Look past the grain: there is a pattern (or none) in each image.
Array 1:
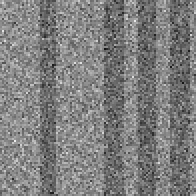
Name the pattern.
bands of columns
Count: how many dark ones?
4
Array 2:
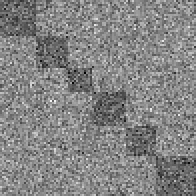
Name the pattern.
blocks along the diagonal
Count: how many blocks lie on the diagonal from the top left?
6
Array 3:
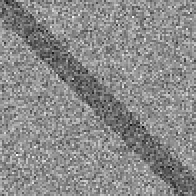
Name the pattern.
a diagonal band
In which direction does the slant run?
top left to bottom right
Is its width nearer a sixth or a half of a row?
a sixth
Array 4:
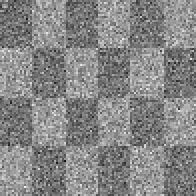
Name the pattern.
a checkerboard
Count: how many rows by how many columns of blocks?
4 by 6
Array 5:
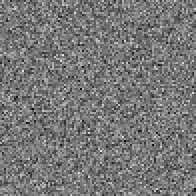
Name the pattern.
only noise
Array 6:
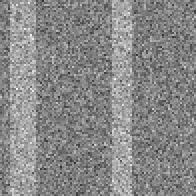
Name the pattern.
bands of columns
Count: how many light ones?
2
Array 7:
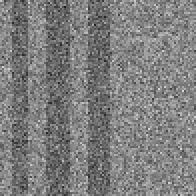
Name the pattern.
bands of columns
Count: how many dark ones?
3
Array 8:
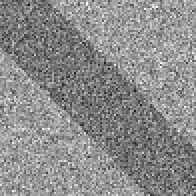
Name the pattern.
a diagonal band
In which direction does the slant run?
top left to bottom right
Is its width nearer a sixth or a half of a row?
a half
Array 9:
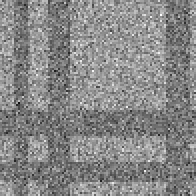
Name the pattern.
bands of rows crossing bands of columns
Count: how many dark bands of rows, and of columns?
2 and 3
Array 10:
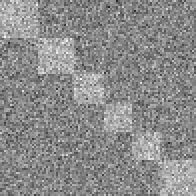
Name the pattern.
blocks along the diagonal
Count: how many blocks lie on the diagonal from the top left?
6
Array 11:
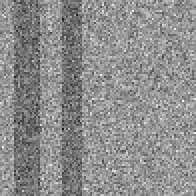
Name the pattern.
bands of columns
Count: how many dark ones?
2
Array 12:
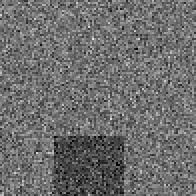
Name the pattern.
one block
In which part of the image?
bottom middle
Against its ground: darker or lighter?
darker
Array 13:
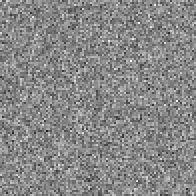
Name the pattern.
only noise
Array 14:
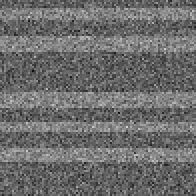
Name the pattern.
bands of rows
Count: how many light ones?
5
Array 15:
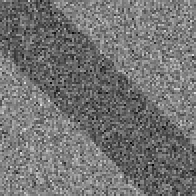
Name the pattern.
a diagonal band
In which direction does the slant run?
top left to bottom right
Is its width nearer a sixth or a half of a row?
a half
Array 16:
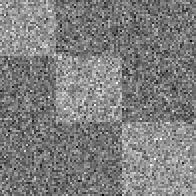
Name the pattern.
blocks along the diagonal
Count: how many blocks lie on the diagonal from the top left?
3
